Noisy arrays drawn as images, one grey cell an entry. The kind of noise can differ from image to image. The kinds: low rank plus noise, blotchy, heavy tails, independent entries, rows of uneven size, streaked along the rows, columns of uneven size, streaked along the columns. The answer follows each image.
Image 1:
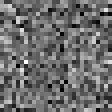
low rank plus noise
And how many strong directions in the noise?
five to eight
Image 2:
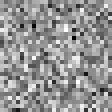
independent entries
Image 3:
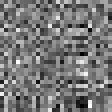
low rank plus noise
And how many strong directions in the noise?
one
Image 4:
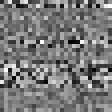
rows of uneven size
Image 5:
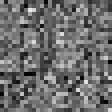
low rank plus noise
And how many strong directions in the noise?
five to eight
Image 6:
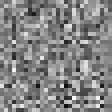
low rank plus noise
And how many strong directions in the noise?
two
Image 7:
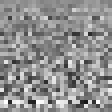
rows of uneven size
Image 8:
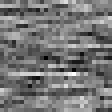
streaked along the rows
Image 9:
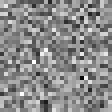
low rank plus noise
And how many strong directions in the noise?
five to eight
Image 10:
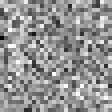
independent entries
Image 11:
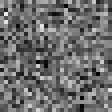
independent entries
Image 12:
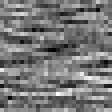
streaked along the rows
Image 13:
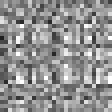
low rank plus noise
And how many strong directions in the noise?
one
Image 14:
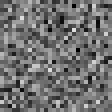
independent entries
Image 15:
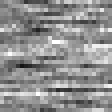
streaked along the rows
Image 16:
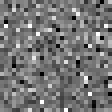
heavy tails
